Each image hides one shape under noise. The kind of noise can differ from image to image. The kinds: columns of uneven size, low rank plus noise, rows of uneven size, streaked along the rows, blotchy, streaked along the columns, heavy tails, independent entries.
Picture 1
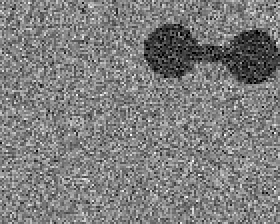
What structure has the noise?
low rank plus noise
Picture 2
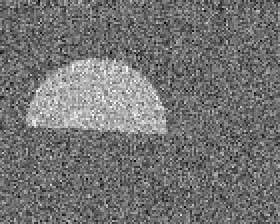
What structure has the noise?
low rank plus noise
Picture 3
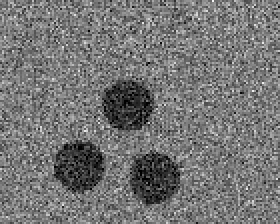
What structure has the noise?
low rank plus noise
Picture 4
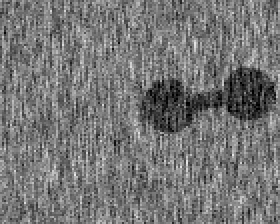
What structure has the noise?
streaked along the columns
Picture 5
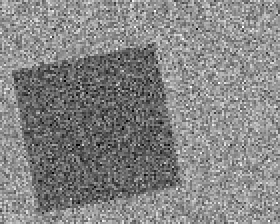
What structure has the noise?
low rank plus noise
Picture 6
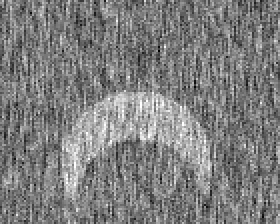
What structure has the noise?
streaked along the columns
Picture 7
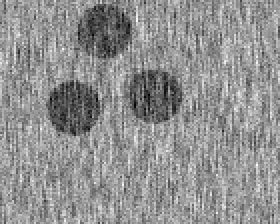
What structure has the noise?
streaked along the columns
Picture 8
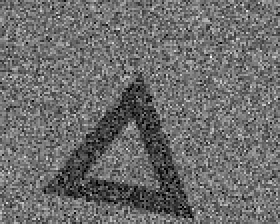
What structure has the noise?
independent entries
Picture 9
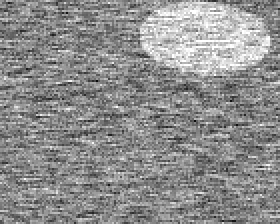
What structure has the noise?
streaked along the rows
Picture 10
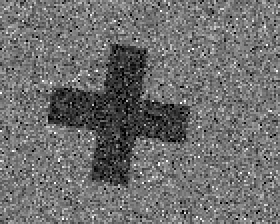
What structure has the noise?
heavy tails
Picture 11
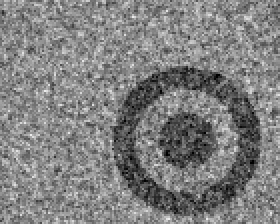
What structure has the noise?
blotchy
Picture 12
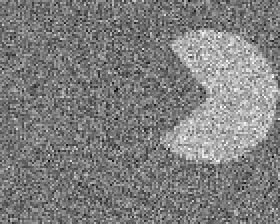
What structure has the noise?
low rank plus noise
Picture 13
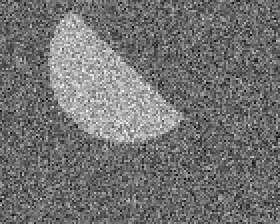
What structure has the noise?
independent entries
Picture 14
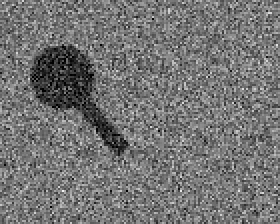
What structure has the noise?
low rank plus noise
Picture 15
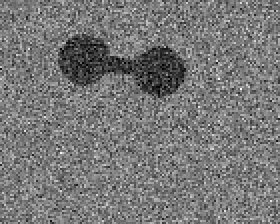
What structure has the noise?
independent entries
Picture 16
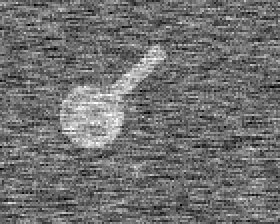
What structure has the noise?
streaked along the rows
